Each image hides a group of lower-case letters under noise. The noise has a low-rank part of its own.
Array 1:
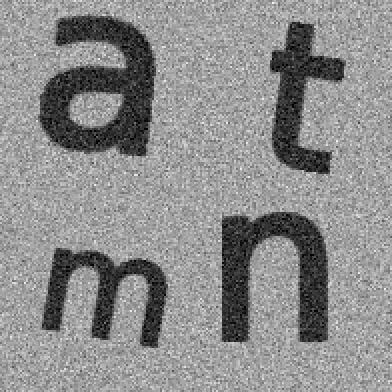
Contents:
top left: a; top right: t; bottom left: m; bottom right: n
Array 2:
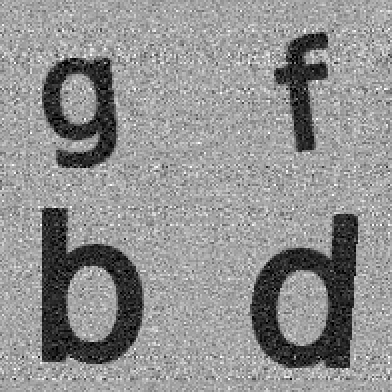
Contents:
top left: g; top right: f; bottom left: b; bottom right: d
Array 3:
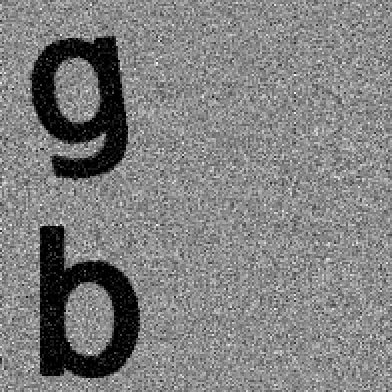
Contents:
top left: g; bottom left: b
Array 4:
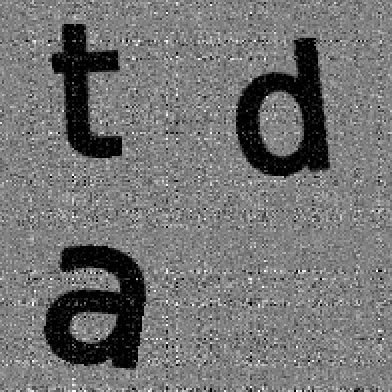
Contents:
top left: t; top right: d; bottom left: a
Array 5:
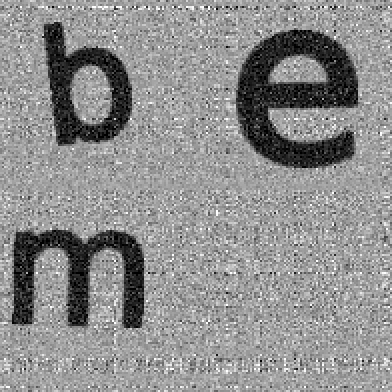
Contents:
top left: b; top right: e; bottom left: m
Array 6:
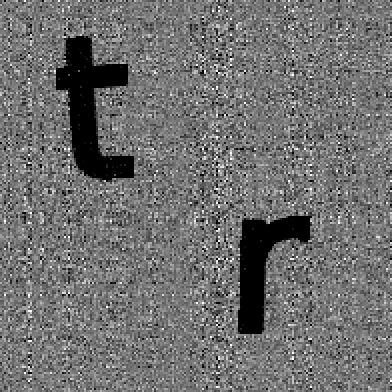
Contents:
top left: t; bottom right: r
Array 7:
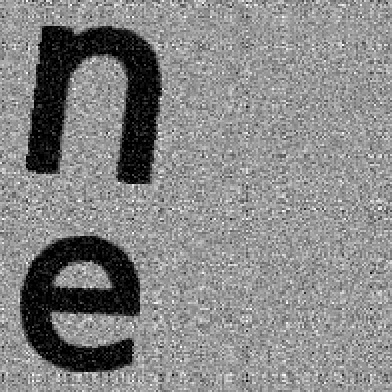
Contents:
top left: n; bottom left: e
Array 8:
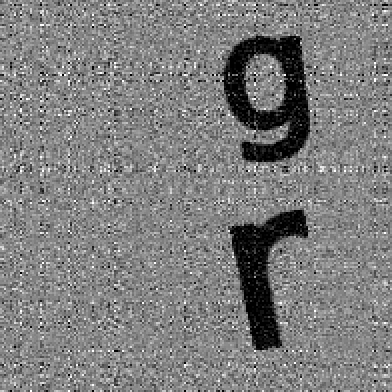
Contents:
top right: g; bottom right: r
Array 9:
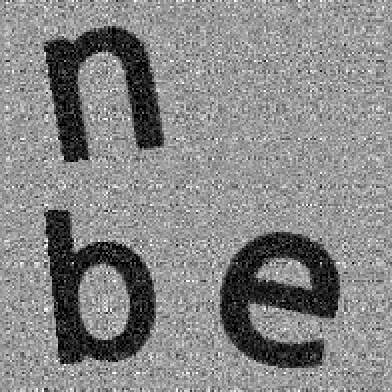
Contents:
top left: n; bottom left: b; bottom right: e
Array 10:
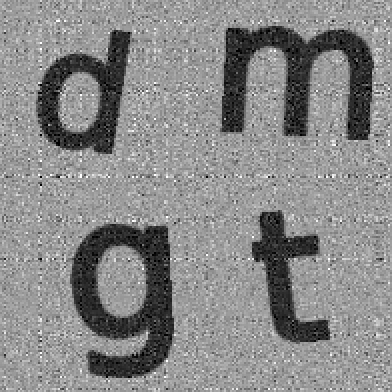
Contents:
top left: d; top right: m; bottom left: g; bottom right: t
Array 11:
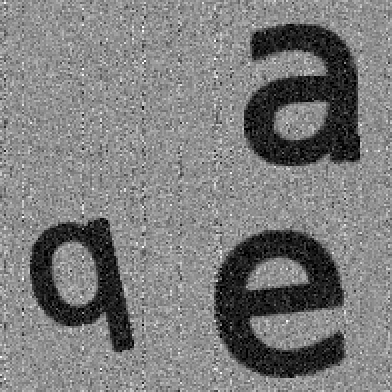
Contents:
top right: a; bottom left: q; bottom right: e
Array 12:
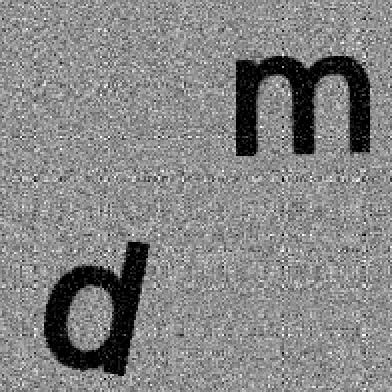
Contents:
top right: m; bottom left: d
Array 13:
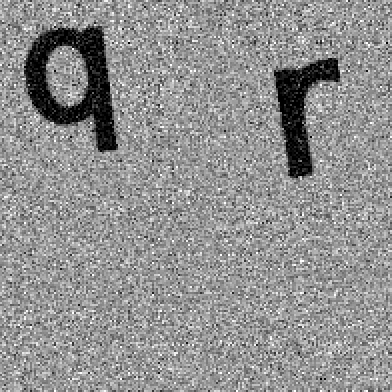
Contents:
top left: q; top right: r
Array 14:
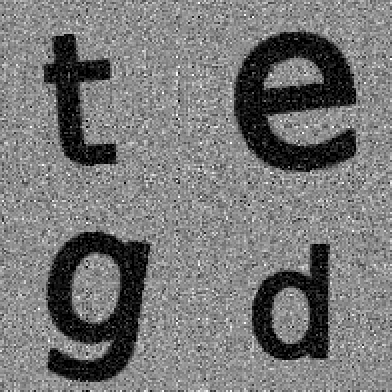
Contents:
top left: t; top right: e; bottom left: g; bottom right: d
